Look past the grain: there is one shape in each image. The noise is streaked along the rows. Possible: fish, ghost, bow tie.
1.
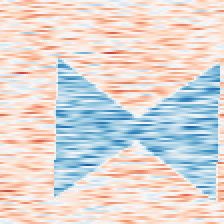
bow tie
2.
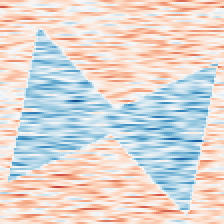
bow tie
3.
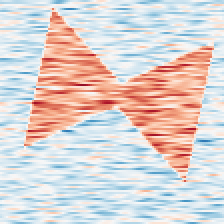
bow tie
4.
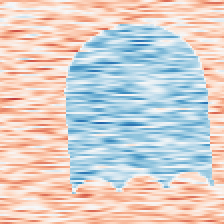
ghost
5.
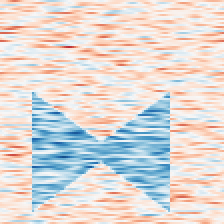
bow tie
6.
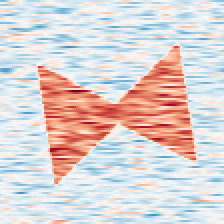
bow tie
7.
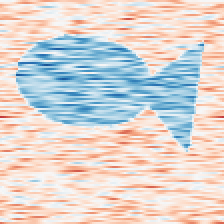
fish
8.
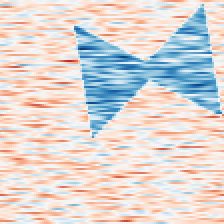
bow tie
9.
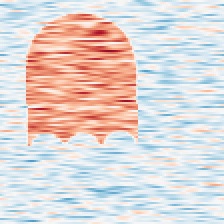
ghost
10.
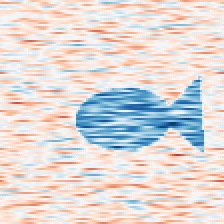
fish
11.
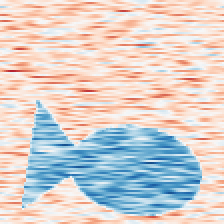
fish
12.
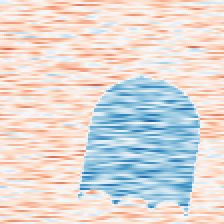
ghost
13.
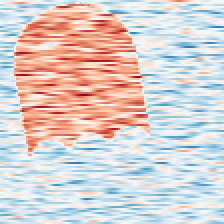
ghost
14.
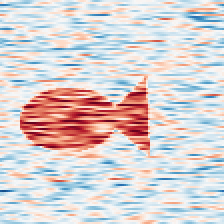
fish
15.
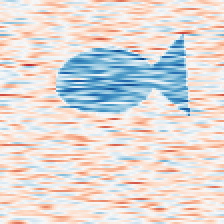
fish
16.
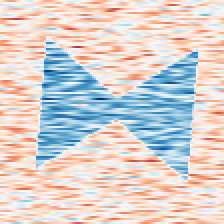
bow tie
